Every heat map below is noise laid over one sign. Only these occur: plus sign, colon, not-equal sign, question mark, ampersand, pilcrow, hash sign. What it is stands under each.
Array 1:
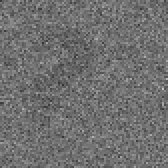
question mark
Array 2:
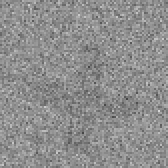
plus sign
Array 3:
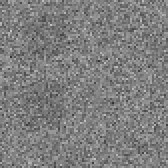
colon
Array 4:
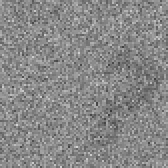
question mark
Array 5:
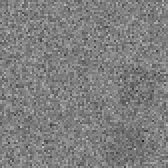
colon
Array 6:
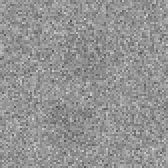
colon
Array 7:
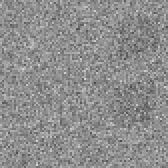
colon
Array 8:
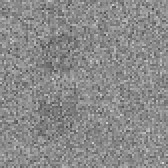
colon
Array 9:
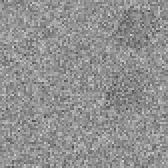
colon
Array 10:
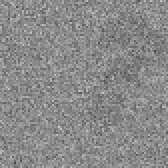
question mark
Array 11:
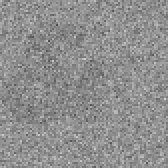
ampersand
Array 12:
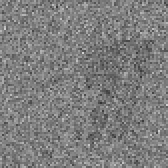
pilcrow
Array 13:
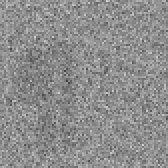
pilcrow
